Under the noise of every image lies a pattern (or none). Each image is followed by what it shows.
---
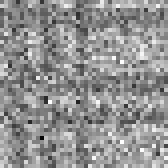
bands of rows crossing bands of columns
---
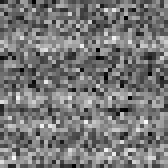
bands of rows
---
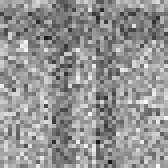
bands of rows crossing bands of columns
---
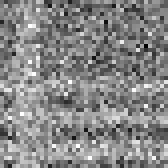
bands of rows crossing bands of columns
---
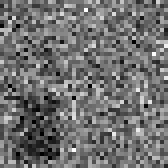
one block
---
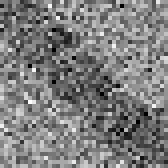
a diagonal band
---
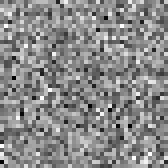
only noise
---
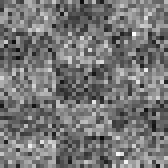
a checkerboard
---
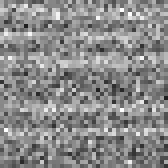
bands of rows
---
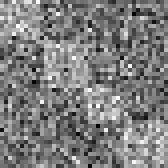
blocks along the diagonal
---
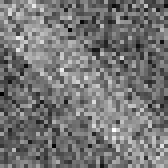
a diagonal band
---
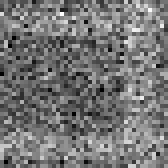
bands of rows crossing bands of columns
